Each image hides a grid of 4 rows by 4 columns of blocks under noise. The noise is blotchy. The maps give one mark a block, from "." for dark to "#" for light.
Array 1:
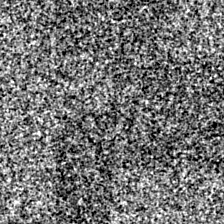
#..#
##..
#...
#.##
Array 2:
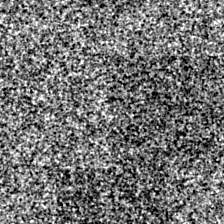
####
##..
##..
#..#
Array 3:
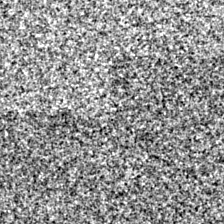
####
##..
....
....
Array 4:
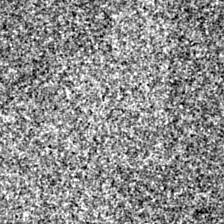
..#.
.##.
###.
##..
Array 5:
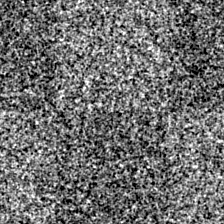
.##.
.##.
#..#
#..#
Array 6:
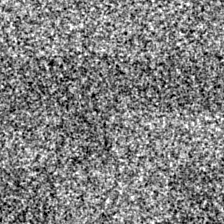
####
....
#.##
.##.
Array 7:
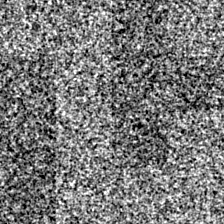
##.#
.#..
.#.#
.###
